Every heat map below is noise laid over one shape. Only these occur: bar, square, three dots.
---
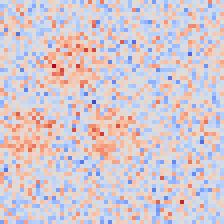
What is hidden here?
red three dots
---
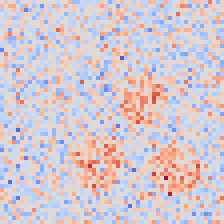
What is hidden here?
red three dots
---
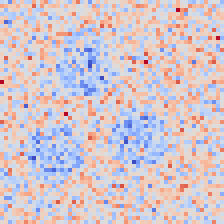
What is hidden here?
blue three dots
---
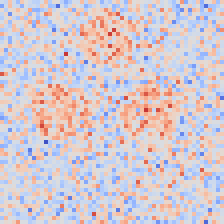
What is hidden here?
red three dots
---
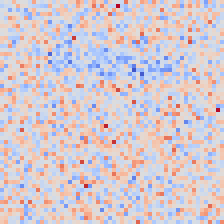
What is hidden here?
blue bar
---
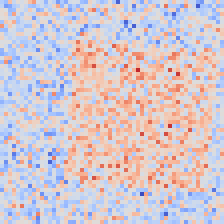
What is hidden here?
red square
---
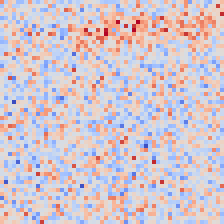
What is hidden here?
red bar
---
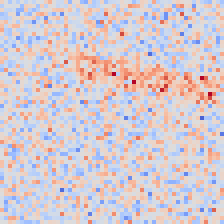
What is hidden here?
red bar
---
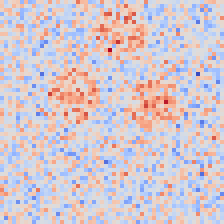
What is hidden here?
red three dots
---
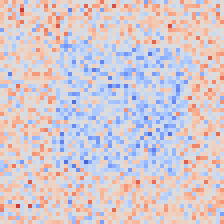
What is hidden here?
blue square
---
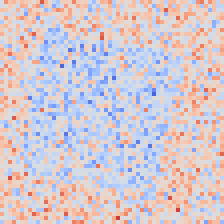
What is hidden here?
blue square
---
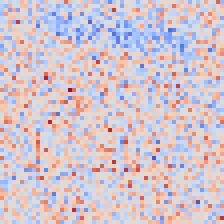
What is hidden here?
blue bar
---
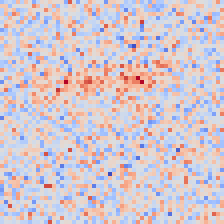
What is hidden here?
red bar
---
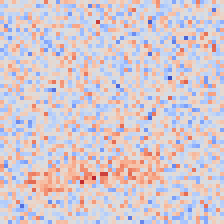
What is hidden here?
red bar
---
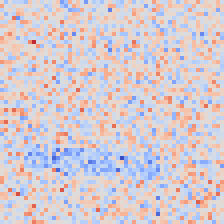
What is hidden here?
blue bar
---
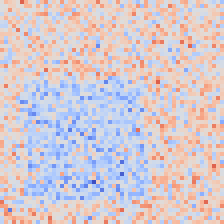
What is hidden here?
blue square
